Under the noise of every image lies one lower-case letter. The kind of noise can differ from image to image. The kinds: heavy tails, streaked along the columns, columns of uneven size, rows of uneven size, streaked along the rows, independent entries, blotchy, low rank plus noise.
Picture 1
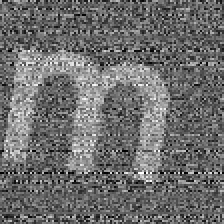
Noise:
rows of uneven size
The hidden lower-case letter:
m
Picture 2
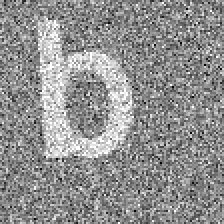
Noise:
independent entries
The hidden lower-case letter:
b
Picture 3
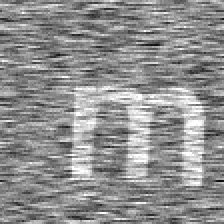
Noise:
streaked along the rows
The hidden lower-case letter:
m
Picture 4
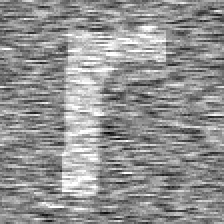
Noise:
streaked along the rows
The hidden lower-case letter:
r
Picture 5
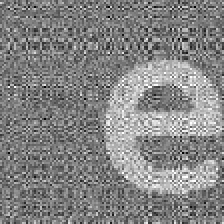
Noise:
low rank plus noise
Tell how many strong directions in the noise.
one
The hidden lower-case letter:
e
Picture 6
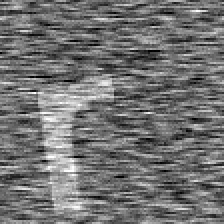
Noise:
streaked along the rows
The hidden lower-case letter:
r
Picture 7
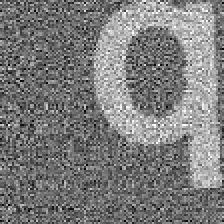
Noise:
low rank plus noise
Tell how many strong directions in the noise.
three or four
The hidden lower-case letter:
q
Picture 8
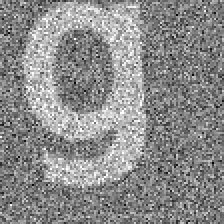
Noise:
independent entries
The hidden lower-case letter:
g
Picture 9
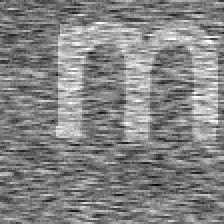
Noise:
streaked along the rows
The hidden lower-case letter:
m
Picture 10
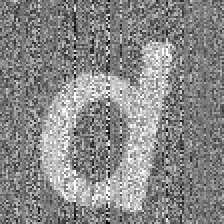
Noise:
columns of uneven size
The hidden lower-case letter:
d
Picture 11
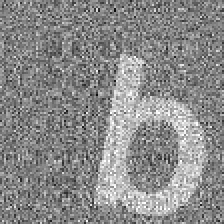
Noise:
low rank plus noise
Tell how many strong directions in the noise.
five to eight
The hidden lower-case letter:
b
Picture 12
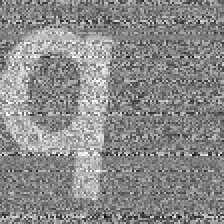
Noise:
rows of uneven size
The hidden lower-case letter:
q
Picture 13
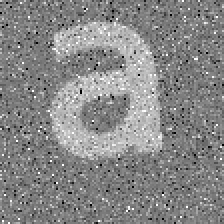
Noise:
heavy tails
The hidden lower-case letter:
a
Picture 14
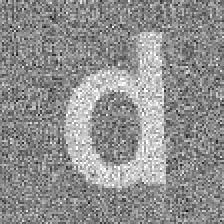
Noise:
low rank plus noise
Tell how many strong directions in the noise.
five to eight
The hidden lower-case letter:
d
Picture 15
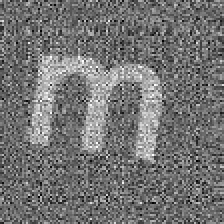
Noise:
low rank plus noise
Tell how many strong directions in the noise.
three or four
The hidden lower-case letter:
m
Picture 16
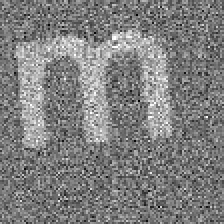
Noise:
low rank plus noise
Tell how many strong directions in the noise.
five to eight
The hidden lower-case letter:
m
